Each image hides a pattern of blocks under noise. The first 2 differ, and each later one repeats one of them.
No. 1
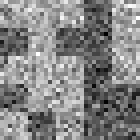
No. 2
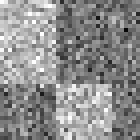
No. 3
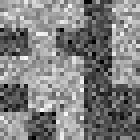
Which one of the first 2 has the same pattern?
1
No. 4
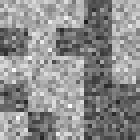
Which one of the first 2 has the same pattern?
1
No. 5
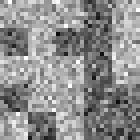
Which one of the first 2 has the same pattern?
1
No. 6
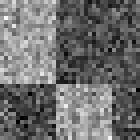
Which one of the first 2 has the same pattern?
2
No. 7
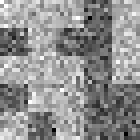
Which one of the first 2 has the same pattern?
1
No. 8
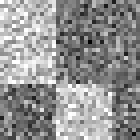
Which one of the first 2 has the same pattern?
2
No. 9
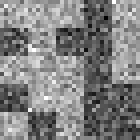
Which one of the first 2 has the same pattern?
1
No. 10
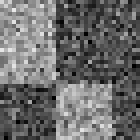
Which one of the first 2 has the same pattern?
2
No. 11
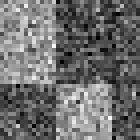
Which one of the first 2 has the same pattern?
2
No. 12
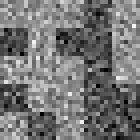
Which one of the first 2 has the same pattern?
1
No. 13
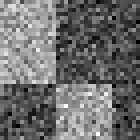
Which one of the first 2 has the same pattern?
2
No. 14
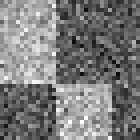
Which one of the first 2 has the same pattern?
2
